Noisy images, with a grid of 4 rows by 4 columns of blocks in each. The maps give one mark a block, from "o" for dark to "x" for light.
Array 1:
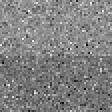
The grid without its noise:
xxxx
xxxx
oooo
oooo
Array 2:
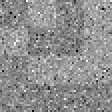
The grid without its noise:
oxox
xoox
oxxx
oooo
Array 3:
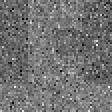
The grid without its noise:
oxxo
oxoo
oxxo
xxxx
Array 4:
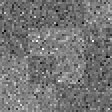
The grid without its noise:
ooox
oxxo
xoxo
xxoo
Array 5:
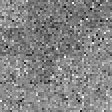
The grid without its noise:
xooo
ooox
xoxx
xxxx
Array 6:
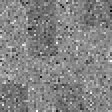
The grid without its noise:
xoxo
xoxx
xxxx
oxox
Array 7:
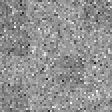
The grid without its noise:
oxxo
oxxx
xxox
oxxx
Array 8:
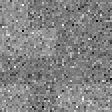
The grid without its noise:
xooo
xxoo
oooo
xoxx
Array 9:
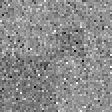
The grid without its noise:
xxxx
xxox
ooxx
ooxx
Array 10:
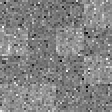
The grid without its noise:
ooox
xoxo
ooox
xxoo
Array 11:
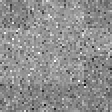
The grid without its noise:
oxxo
xxxx
xxxo
oooo
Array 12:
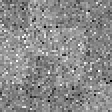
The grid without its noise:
oxoo
xxxo
xoxo
ooox
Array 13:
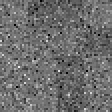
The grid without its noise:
xoox
xxxo
xxox
xxox
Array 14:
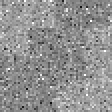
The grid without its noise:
xxoo
xoox
ooox
ooxx
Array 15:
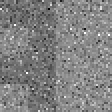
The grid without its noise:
ooxx
xoxx
ooxx
xoxx
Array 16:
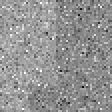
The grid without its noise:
xxoo
xxoo
xxoo
xooo
